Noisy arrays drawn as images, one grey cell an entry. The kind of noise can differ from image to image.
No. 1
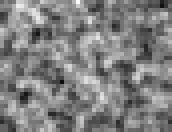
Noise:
blotchy
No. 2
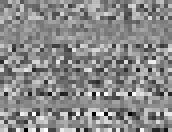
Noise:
rows of uneven size
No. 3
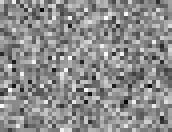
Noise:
independent entries
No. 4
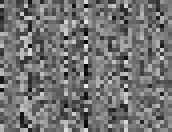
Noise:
columns of uneven size
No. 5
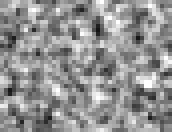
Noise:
blotchy
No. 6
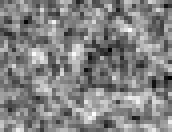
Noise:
blotchy
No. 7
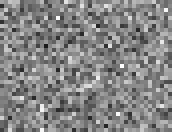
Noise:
independent entries
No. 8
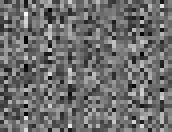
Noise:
columns of uneven size
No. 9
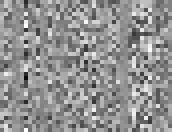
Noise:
columns of uneven size
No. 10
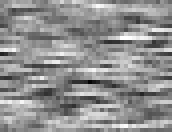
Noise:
streaked along the rows
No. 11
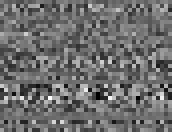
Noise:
rows of uneven size
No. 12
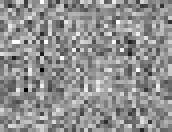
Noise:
low rank plus noise
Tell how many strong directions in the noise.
five to eight
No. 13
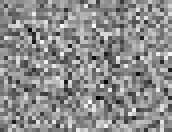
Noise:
independent entries
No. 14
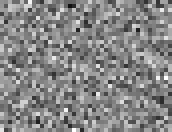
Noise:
independent entries
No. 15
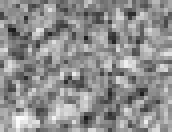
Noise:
blotchy
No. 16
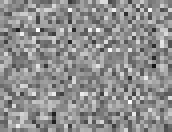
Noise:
low rank plus noise
